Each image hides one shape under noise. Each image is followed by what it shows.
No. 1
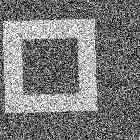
square frame
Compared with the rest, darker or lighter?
lighter
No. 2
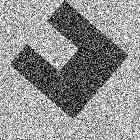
square with a notch
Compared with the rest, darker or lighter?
darker
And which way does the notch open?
up and left
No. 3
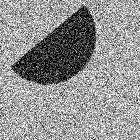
half disc
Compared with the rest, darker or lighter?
darker
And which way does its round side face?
down and right
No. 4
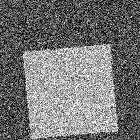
square
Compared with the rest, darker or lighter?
lighter
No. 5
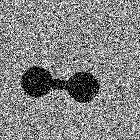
dumbbell
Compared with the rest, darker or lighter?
darker
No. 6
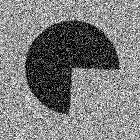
disc with a wedge cut out
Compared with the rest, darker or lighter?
darker
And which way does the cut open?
down and right
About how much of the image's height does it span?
two thirds
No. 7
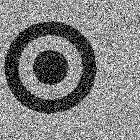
bullseye
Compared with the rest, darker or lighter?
darker
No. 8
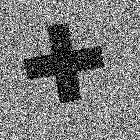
cross
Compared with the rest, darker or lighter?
darker
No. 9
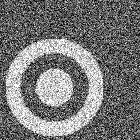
bullseye
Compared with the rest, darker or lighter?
lighter
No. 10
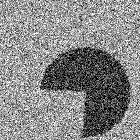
disc with a wedge cut out
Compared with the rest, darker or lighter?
darker
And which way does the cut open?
down and left
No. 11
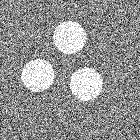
three dots
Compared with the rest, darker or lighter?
lighter
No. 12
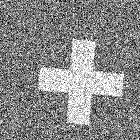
cross
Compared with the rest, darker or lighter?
lighter
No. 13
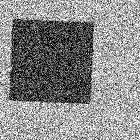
square
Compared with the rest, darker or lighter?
darker
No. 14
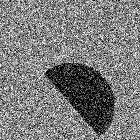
half disc
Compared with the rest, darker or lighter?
darker
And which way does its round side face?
up and right
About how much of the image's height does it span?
half
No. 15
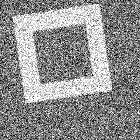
square frame
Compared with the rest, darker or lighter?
lighter
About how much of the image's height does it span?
two thirds
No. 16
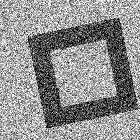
square frame
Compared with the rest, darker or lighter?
darker
